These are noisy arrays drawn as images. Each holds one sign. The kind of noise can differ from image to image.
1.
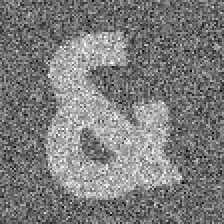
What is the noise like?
independent entries
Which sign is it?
ampersand
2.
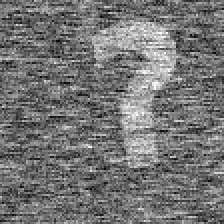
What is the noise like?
streaked along the rows
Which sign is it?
question mark
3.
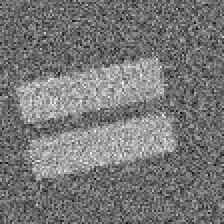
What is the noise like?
low rank plus noise
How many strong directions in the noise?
three or four
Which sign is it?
equals sign
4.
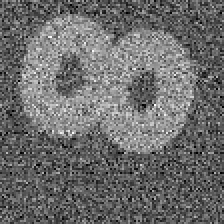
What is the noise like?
rows of uneven size
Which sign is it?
infinity sign
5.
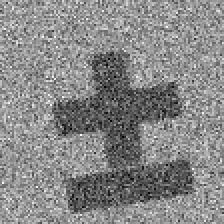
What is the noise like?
low rank plus noise
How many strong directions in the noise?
one
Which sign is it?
plus-minus sign
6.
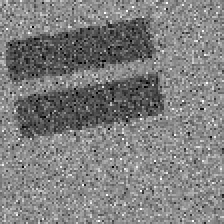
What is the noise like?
heavy tails
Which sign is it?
equals sign
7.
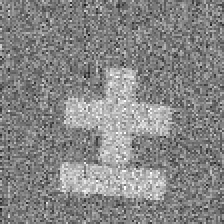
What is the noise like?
columns of uneven size
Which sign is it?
plus-minus sign
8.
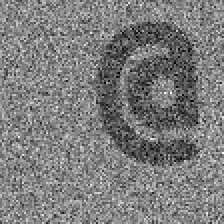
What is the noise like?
independent entries
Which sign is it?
at sign
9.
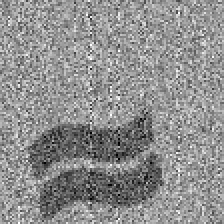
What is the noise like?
columns of uneven size
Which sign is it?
approximately sign
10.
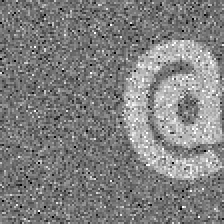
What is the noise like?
heavy tails
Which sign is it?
at sign
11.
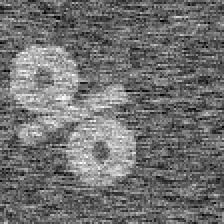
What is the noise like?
streaked along the rows
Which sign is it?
percent sign
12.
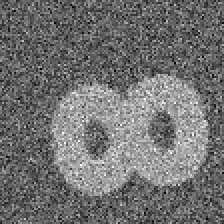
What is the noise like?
independent entries
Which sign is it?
infinity sign
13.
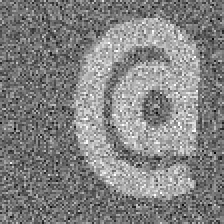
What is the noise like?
low rank plus noise
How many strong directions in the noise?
three or four
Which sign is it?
at sign
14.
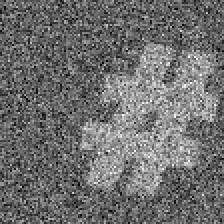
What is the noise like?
independent entries
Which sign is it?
hash sign
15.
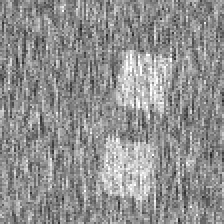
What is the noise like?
streaked along the columns
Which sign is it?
colon
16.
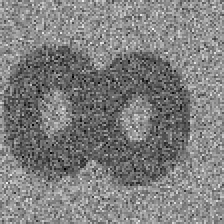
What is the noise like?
independent entries
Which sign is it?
infinity sign
